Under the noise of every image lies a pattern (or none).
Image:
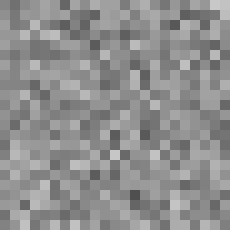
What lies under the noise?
only noise
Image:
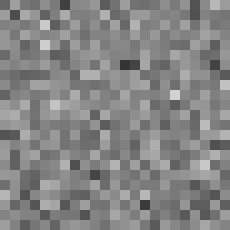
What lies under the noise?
only noise
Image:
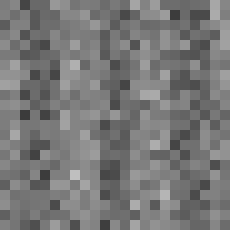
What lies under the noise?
vertical stripes
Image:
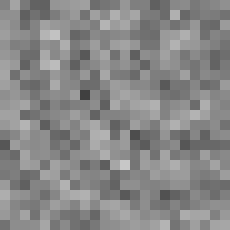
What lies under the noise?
rings round one point
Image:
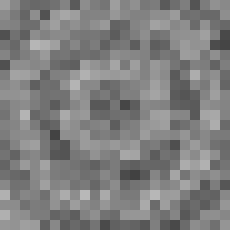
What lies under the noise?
rings round one point
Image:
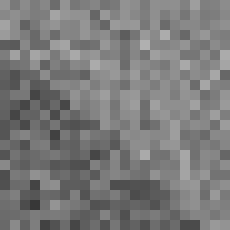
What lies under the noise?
a sharp edge
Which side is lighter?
top right
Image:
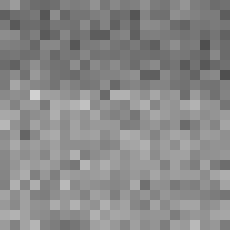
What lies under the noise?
a sharp edge
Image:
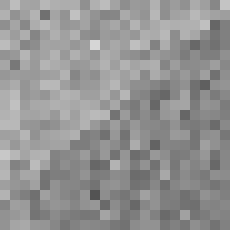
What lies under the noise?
a sharp edge
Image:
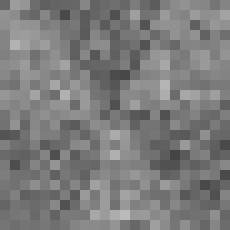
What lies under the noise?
spokes from one point
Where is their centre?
centre
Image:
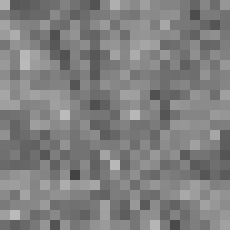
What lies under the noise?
spokes from one point
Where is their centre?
bottom middle
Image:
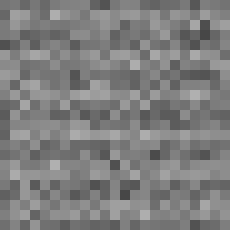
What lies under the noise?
horizontal stripes
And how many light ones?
6
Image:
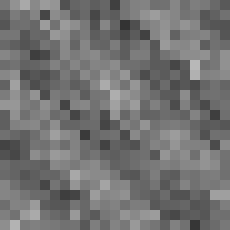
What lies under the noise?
diagonal stripes
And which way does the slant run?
top left to bottom right
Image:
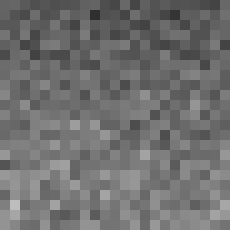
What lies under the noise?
a smooth slope
